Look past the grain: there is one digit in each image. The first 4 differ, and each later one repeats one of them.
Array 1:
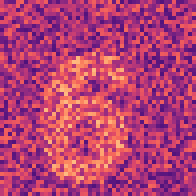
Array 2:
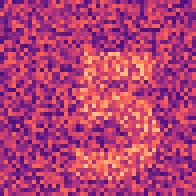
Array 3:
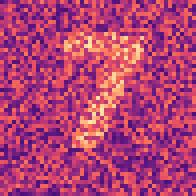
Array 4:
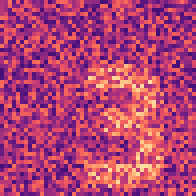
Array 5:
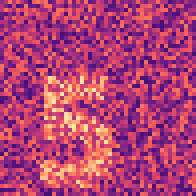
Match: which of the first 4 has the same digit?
2
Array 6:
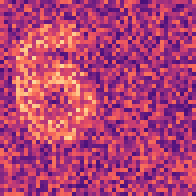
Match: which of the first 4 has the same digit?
1
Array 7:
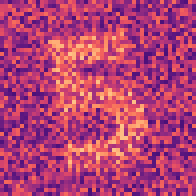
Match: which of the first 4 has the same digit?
2
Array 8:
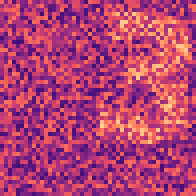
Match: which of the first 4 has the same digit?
4
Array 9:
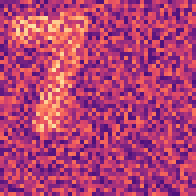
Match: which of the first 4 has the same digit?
3
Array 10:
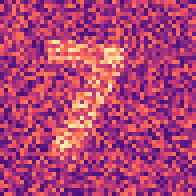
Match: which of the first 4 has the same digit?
3
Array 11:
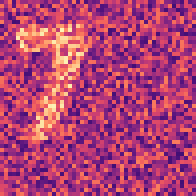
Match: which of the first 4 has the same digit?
3
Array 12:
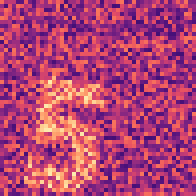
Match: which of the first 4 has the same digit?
2
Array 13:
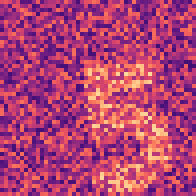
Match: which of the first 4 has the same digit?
2
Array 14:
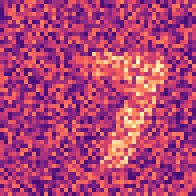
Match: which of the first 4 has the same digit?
3
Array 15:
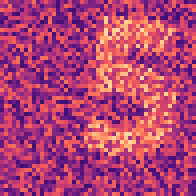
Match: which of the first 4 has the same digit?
2
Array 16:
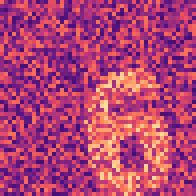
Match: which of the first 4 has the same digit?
1
